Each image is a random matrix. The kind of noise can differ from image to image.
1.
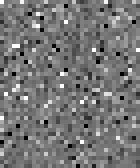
heavy tails
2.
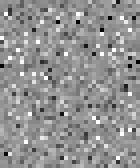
heavy tails
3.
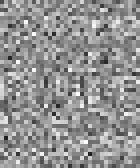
low rank plus noise
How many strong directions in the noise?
five to eight
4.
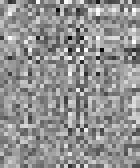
low rank plus noise
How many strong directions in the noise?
two
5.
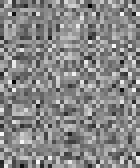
low rank plus noise
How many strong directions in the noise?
two
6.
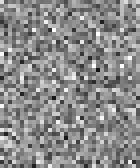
independent entries
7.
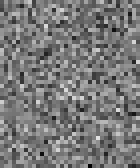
independent entries
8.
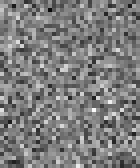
independent entries
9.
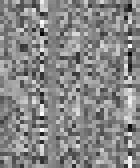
columns of uneven size
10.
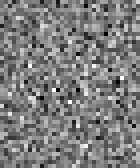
independent entries
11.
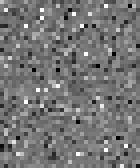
heavy tails
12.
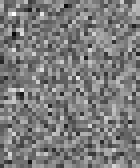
independent entries
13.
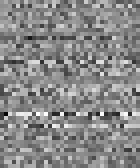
rows of uneven size
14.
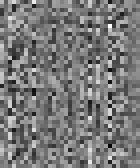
columns of uneven size
